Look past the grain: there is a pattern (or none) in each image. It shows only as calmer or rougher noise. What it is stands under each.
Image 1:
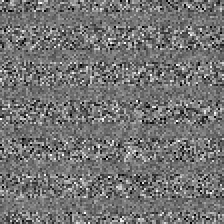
horizontal stripes
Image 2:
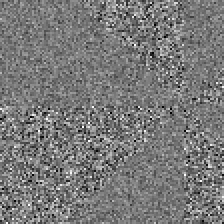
spokes from one point
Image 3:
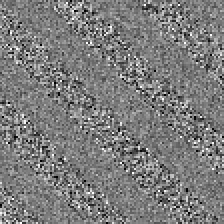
diagonal stripes
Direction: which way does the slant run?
top left to bottom right
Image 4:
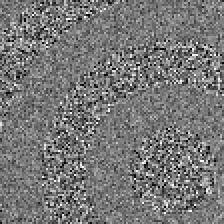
rings round one point
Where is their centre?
bottom right
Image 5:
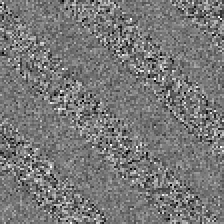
diagonal stripes
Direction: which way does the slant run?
top left to bottom right
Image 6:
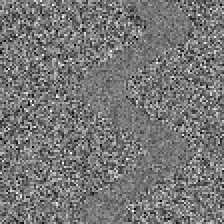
a wavy band
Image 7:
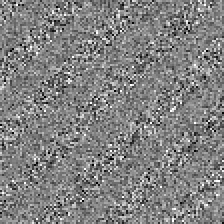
diagonal stripes
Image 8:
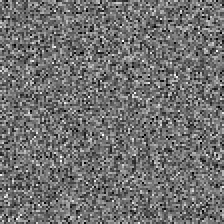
only noise
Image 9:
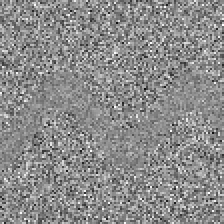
a wavy band
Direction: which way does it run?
left to right
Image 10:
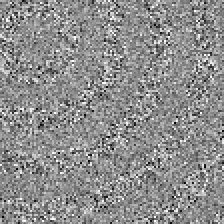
rings round one point
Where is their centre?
top left
